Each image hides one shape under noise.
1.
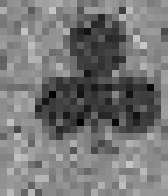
club
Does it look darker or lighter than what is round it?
darker
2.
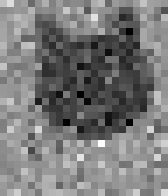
cat's head
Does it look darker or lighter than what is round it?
darker
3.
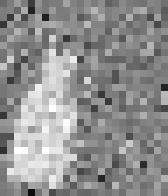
bottle
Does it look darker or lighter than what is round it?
lighter
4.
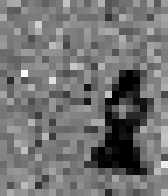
chess bishop
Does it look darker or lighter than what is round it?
darker
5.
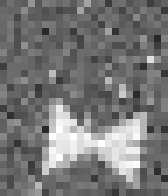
bow tie
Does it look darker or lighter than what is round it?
lighter
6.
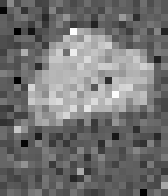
cloud
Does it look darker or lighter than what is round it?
lighter
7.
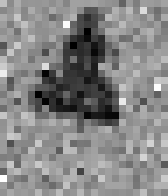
chess pawn
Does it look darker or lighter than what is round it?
darker
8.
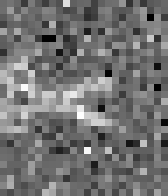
pair of scissors
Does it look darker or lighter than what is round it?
lighter
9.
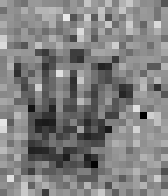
chess queen
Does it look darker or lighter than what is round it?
darker
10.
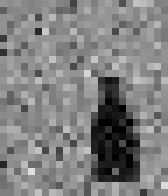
bottle
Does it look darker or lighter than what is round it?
darker
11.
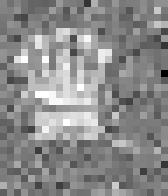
chess queen
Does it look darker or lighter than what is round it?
lighter
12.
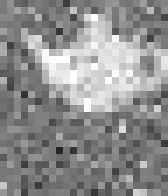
teapot
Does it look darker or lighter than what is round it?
lighter
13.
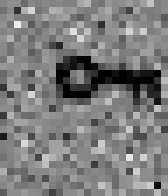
key
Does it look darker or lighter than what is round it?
darker
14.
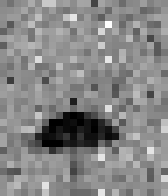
umbrella
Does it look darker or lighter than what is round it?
darker
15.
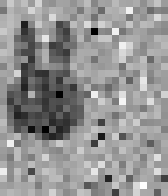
rabbit's head
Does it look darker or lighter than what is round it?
darker
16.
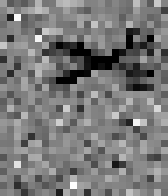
pair of scissors
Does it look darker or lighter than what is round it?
darker
